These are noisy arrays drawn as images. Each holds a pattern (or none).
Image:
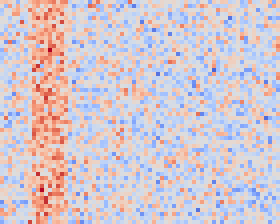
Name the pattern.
one band of columns
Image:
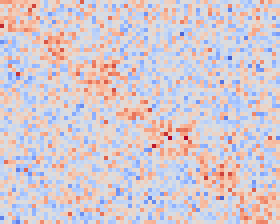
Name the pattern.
blocks along the diagonal
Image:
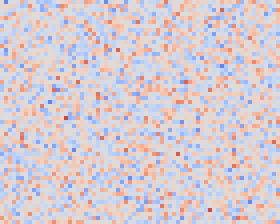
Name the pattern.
only noise
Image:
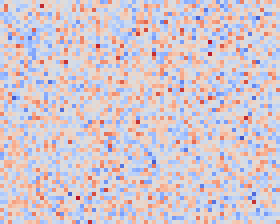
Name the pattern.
only noise
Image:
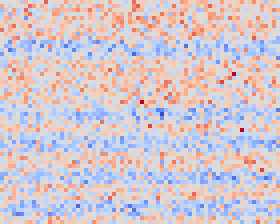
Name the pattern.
bands of rows
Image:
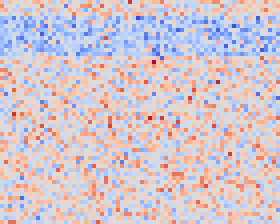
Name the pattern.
one band of rows
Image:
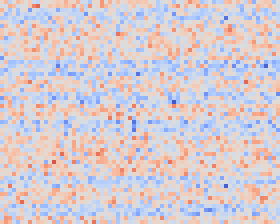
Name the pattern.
bands of rows
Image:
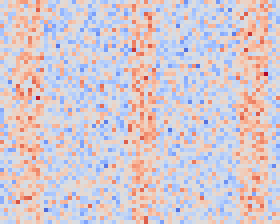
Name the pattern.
bands of columns
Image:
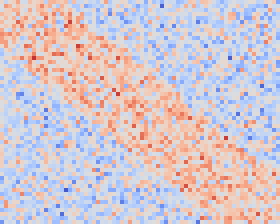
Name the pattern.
a diagonal band
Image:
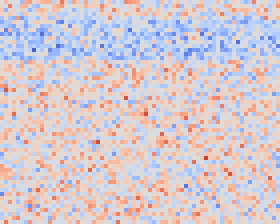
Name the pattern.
one band of rows
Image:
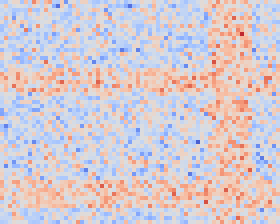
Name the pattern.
bands of rows crossing bands of columns
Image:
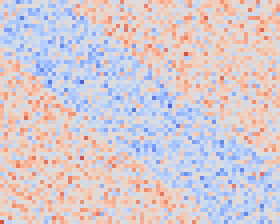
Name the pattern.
a diagonal band
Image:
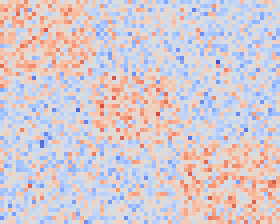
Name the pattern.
blocks along the diagonal
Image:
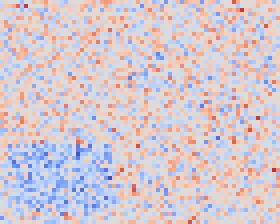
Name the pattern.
one block
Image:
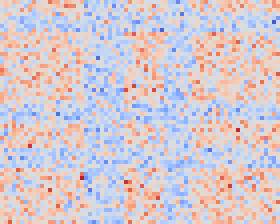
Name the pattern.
bands of rows crossing bands of columns
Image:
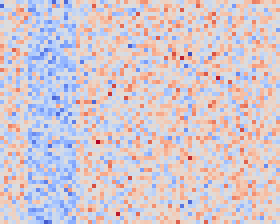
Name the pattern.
one band of columns
